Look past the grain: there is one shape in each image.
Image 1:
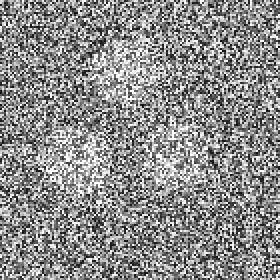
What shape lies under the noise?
three dots
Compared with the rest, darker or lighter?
lighter
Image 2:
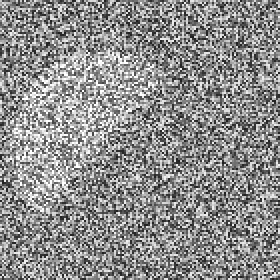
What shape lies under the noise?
half disc
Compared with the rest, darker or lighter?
lighter
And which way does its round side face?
up and left
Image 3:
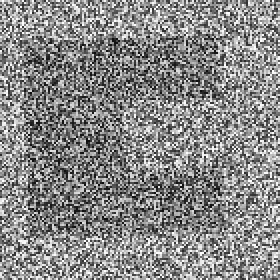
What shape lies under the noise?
square with a notch
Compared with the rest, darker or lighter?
darker
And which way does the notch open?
right
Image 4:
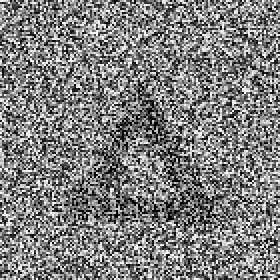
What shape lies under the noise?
triangle frame
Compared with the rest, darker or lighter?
darker
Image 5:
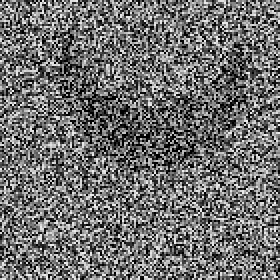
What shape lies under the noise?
crescent
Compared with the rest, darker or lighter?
darker
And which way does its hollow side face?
up
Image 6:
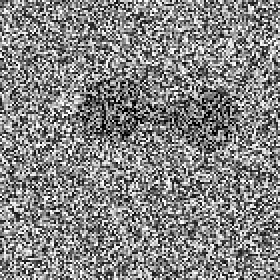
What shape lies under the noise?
dumbbell
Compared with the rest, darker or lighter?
darker
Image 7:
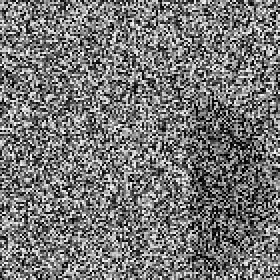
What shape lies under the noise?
half disc
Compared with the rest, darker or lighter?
darker
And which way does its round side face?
right
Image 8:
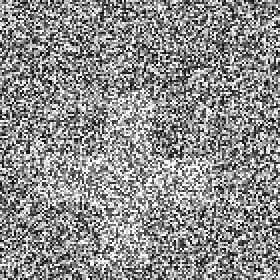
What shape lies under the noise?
cross
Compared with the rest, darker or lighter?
lighter
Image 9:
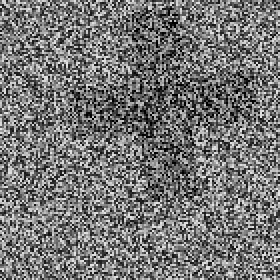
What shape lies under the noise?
cross
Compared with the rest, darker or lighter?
darker
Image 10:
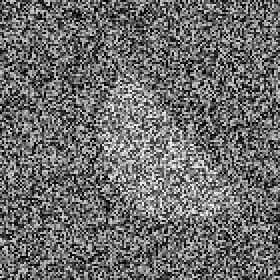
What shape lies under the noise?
half disc
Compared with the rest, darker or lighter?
lighter
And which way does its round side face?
down and left
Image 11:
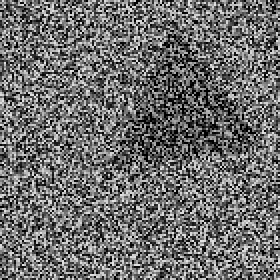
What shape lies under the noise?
triangle
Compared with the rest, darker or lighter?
darker
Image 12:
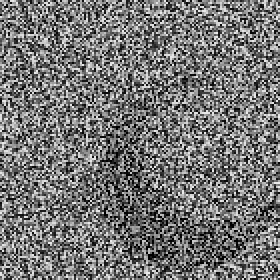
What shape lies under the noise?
crescent
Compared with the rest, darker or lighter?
darker
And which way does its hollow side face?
up and right
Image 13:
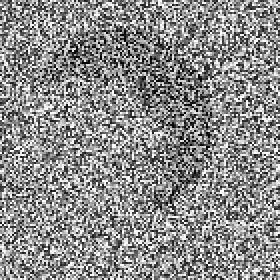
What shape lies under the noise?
crescent
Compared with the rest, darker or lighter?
darker
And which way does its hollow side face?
down and left
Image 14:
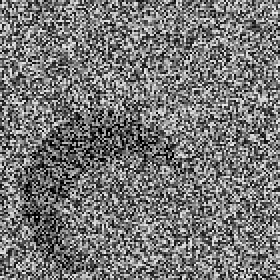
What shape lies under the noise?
crescent
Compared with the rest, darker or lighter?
darker
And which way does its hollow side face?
down and right
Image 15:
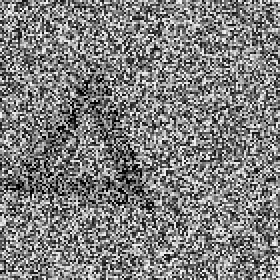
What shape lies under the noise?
triangle frame
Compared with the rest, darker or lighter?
darker
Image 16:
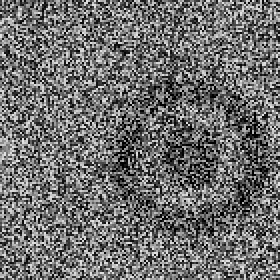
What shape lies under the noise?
bullseye
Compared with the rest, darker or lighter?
darker
